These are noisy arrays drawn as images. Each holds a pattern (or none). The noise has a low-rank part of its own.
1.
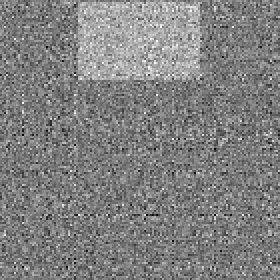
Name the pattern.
one block
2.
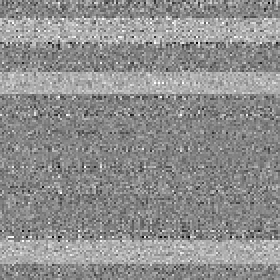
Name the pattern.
bands of rows
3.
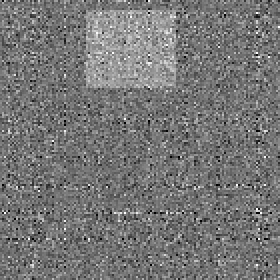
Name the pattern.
one block
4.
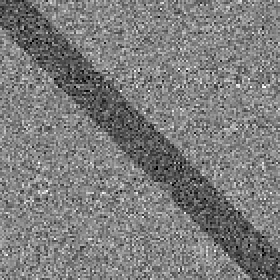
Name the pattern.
a diagonal band
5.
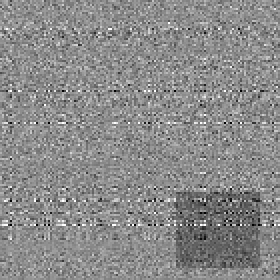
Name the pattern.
one block
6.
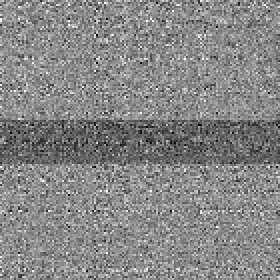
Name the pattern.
one band of rows
